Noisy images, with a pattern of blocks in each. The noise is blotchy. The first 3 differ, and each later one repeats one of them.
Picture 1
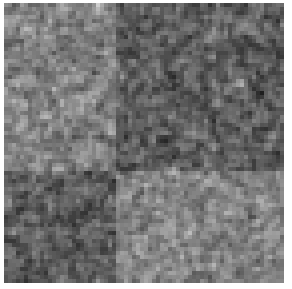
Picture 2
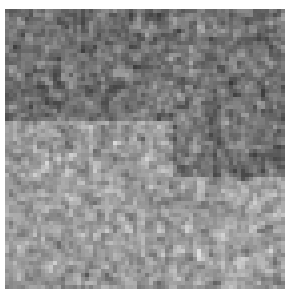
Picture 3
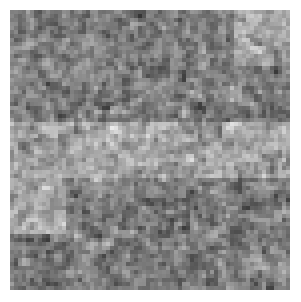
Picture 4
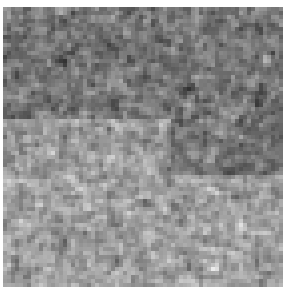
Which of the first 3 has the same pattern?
2
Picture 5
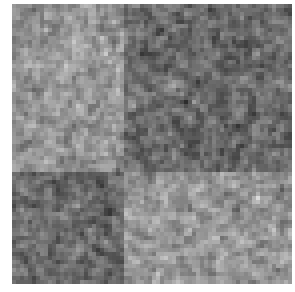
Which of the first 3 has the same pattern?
1
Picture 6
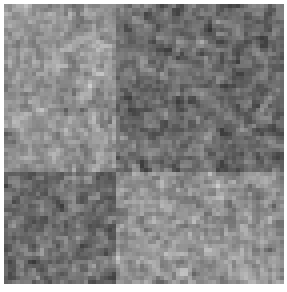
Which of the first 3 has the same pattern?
1
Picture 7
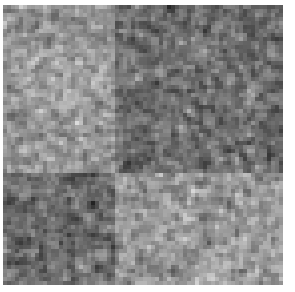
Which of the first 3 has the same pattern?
1
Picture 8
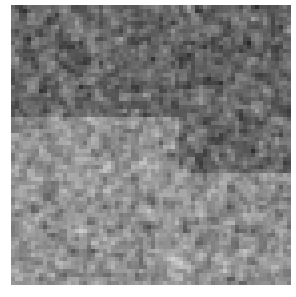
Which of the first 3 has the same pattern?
2
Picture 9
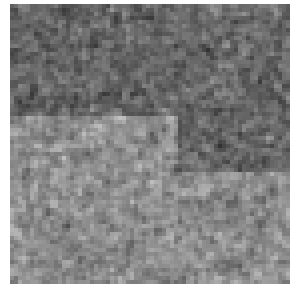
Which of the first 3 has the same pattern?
2
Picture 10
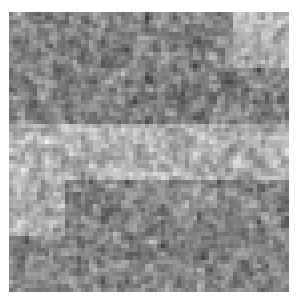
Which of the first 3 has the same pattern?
3
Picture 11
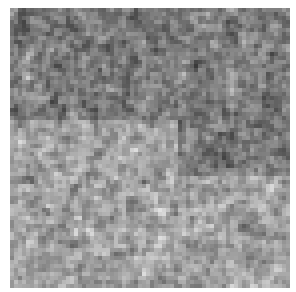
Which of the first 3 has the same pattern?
2
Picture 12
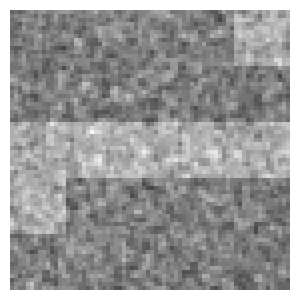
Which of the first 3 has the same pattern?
3
